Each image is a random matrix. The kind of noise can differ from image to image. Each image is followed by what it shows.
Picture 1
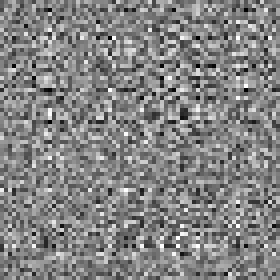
low rank plus noise
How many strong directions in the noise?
two
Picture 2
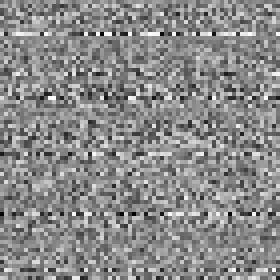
rows of uneven size
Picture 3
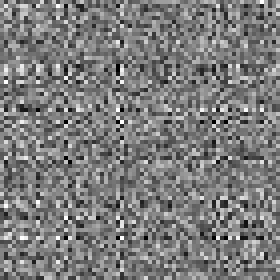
low rank plus noise
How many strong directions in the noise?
one
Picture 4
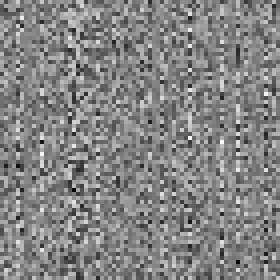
columns of uneven size
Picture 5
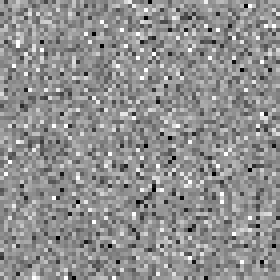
heavy tails
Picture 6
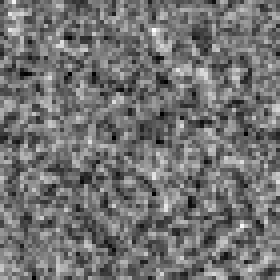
blotchy
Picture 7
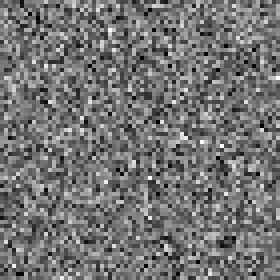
independent entries
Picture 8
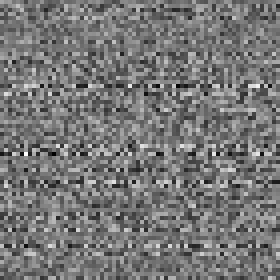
rows of uneven size
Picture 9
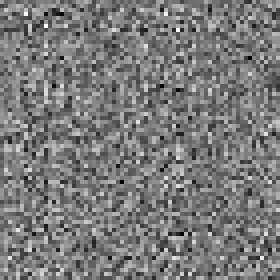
low rank plus noise
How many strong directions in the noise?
five to eight
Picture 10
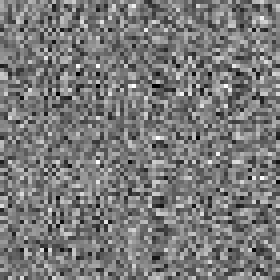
low rank plus noise
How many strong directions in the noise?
two
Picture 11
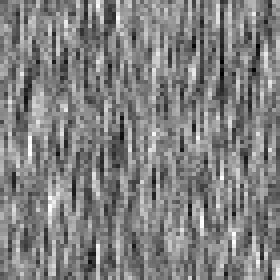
streaked along the columns
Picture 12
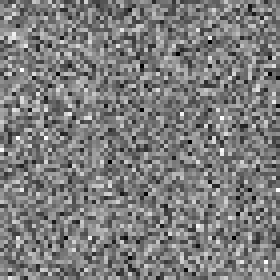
independent entries
